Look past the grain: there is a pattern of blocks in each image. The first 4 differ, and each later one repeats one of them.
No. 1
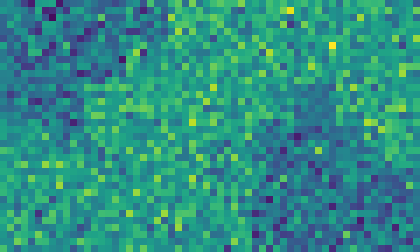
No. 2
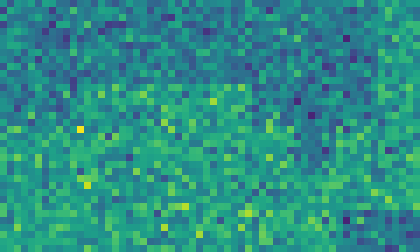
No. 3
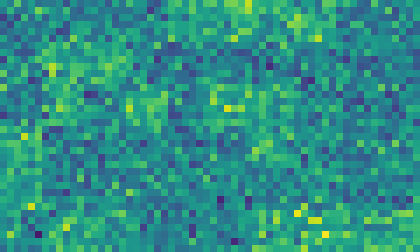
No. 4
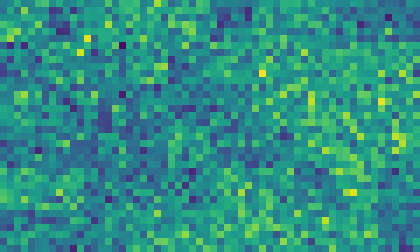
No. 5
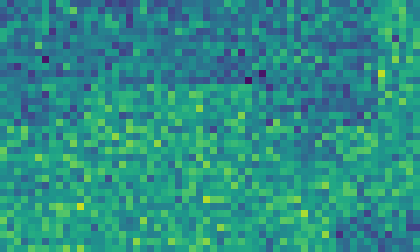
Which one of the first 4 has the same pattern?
2
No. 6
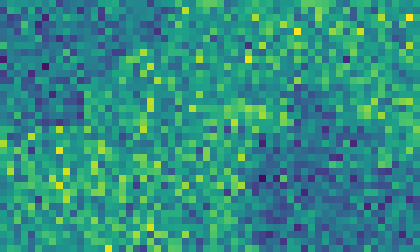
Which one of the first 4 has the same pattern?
1
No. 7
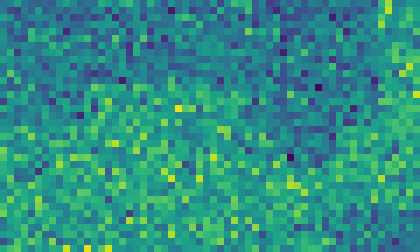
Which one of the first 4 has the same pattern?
2
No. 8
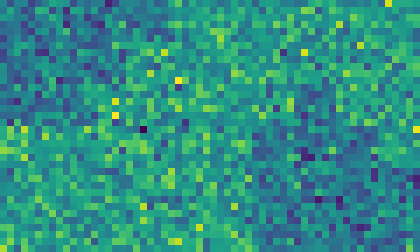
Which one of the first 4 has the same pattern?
1
